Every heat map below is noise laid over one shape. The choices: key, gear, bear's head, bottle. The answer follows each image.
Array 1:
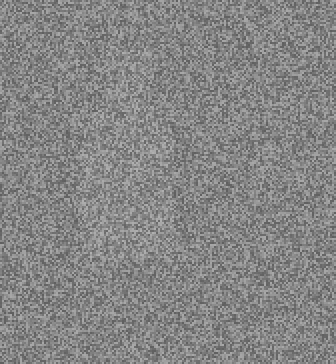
light bottle
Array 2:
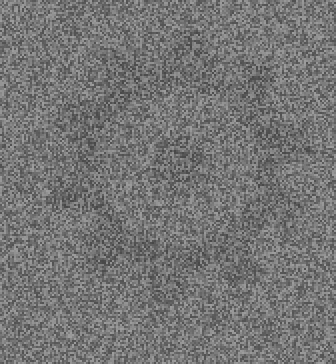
dark gear
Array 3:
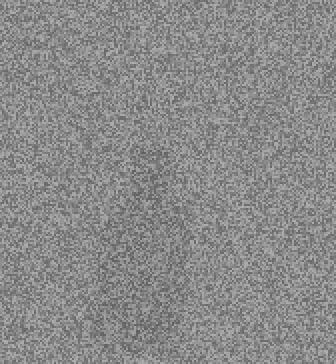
dark bottle
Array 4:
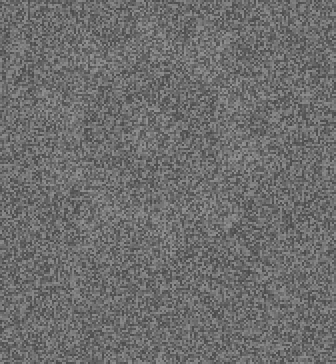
light gear
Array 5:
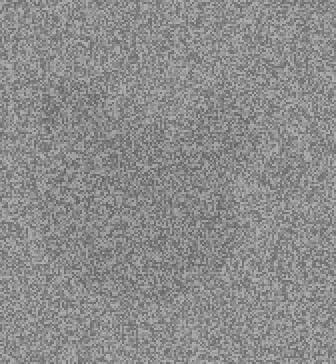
dark bear's head
